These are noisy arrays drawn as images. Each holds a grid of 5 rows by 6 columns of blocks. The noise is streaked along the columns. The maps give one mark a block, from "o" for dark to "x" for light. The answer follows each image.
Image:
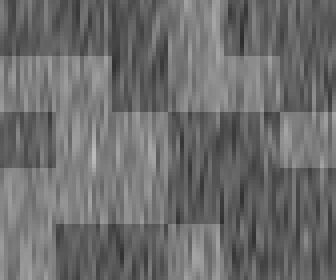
o o o x o o
x x o x x o
o x x o o x
x x x o o o
x o o x o o
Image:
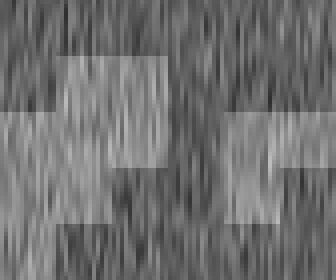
o o o o o o
o x x o o o
x x x o x x
x x o o x o
x o o o o o
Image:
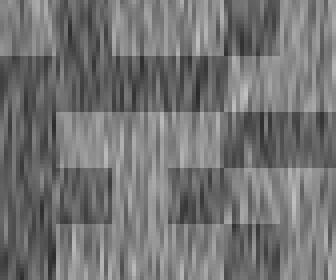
x o x x o x
o o o o x x
o x x x o o
o o x o x x
o x x x o x
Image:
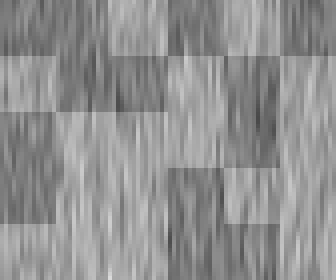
o o x o x o
x o o x o x
o x x x o x
o x x o x x
x x x o o x
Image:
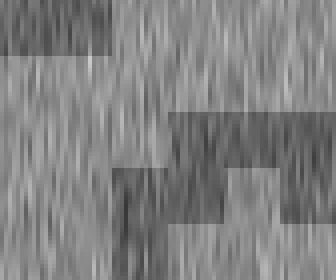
o o x x x x
x x x x x x
x x x o o o
x x o o x o
x x o x x x
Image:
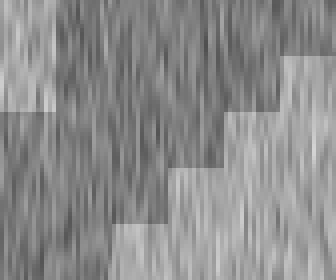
x o o o o o
x o o o o x
o o o o x x
o o o x x x
o o x x x x
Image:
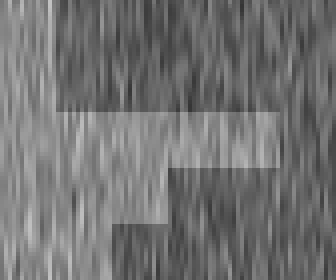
x o o o o o
x o o o o o
x x x x x o
x x x o o o
x x o o o o
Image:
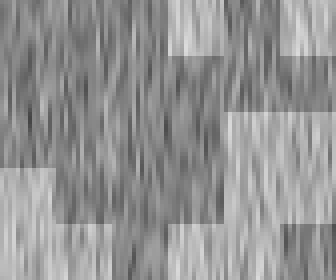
o o o x o x
o o o o o o
o o o o x x
x o o o x x
x x o x x o
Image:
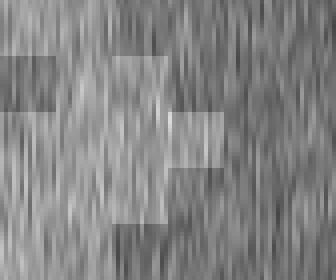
x x o o o o
o x x o o o
x x x x o o
x x x o o o
x x o o o o
